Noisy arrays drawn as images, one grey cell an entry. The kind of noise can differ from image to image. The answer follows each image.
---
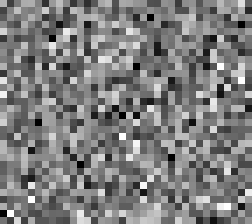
independent entries
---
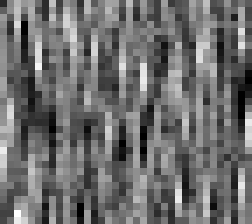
streaked along the columns
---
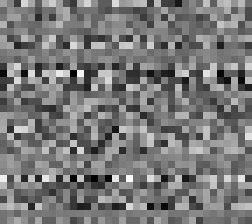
rows of uneven size
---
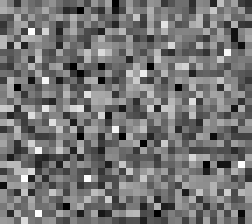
independent entries
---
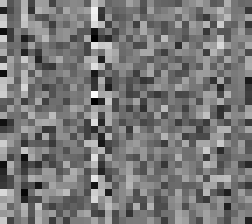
columns of uneven size
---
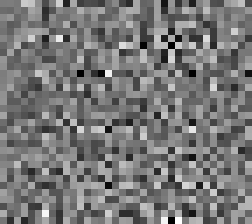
low rank plus noise
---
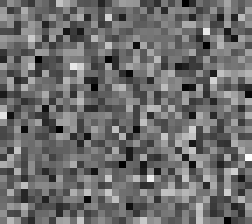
independent entries
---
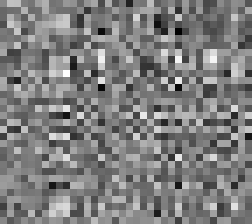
low rank plus noise
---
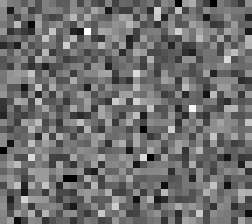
independent entries
